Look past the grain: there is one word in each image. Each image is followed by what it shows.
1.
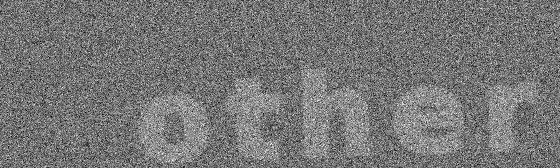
other
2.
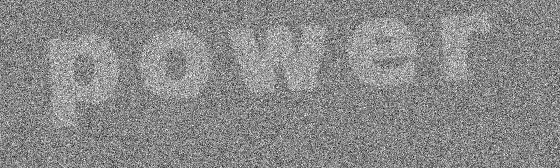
power
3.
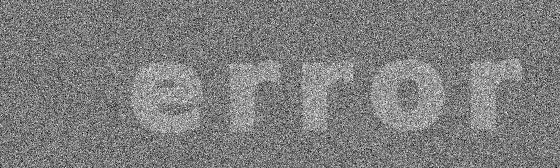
error
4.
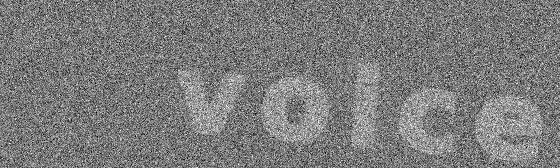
voice
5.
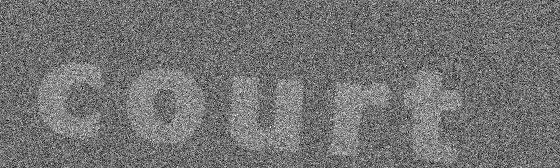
court
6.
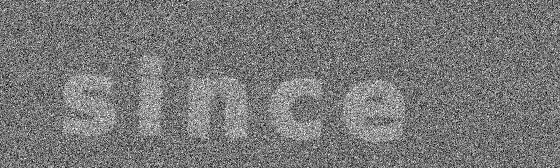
since
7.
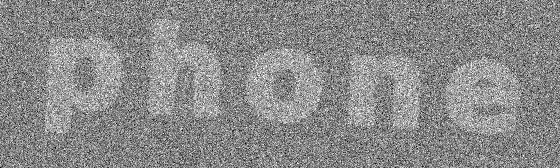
phone
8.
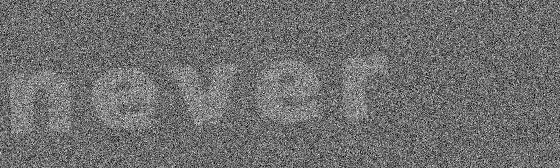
never
